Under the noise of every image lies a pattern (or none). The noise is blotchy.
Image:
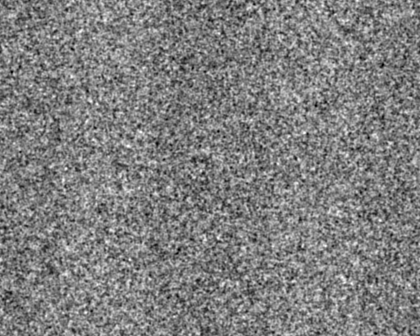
vertical stripes
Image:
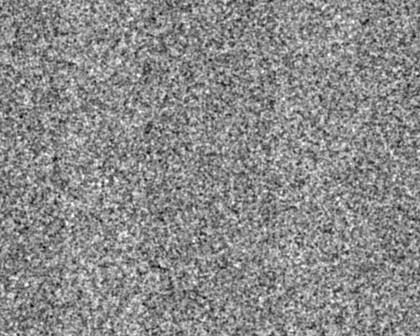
vertical stripes
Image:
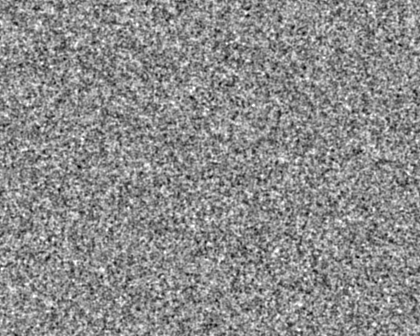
only noise
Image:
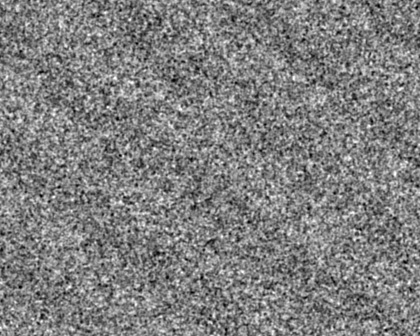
diagonal stripes
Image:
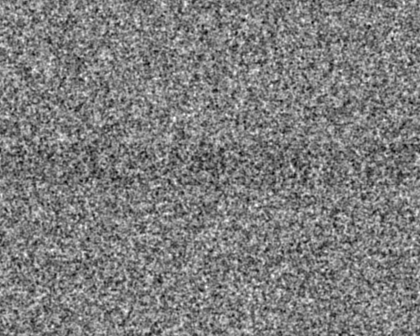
one horizontal stripe
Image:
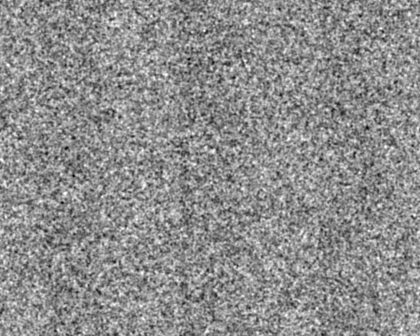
vertical stripes
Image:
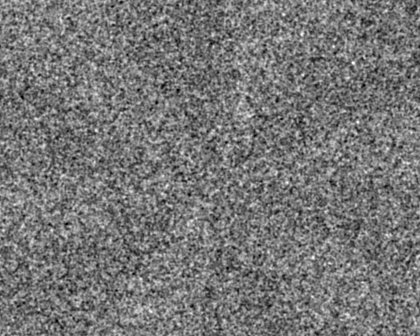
spokes from one point
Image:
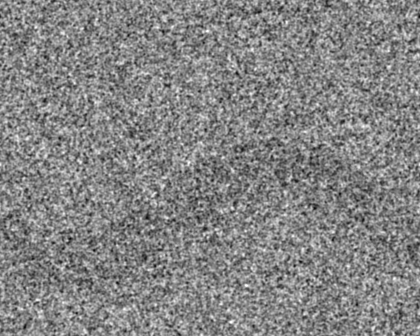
a wavy band
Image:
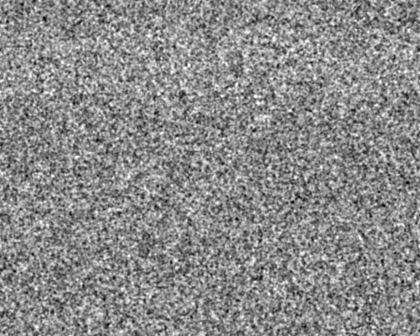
one horizontal stripe
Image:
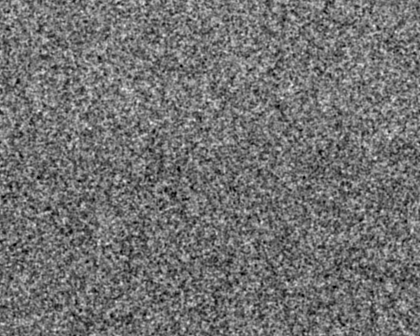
a sharp edge
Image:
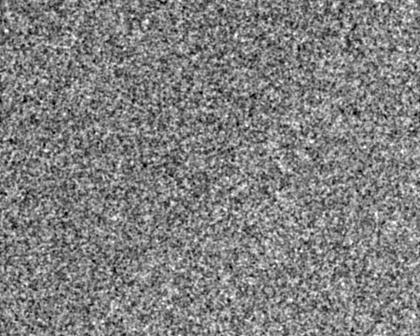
a sharp edge
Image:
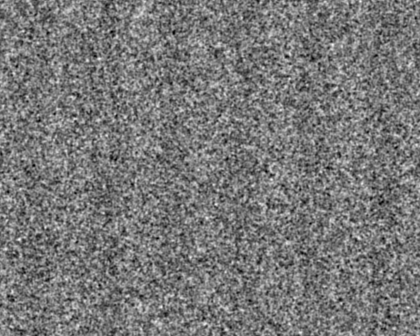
vertical stripes
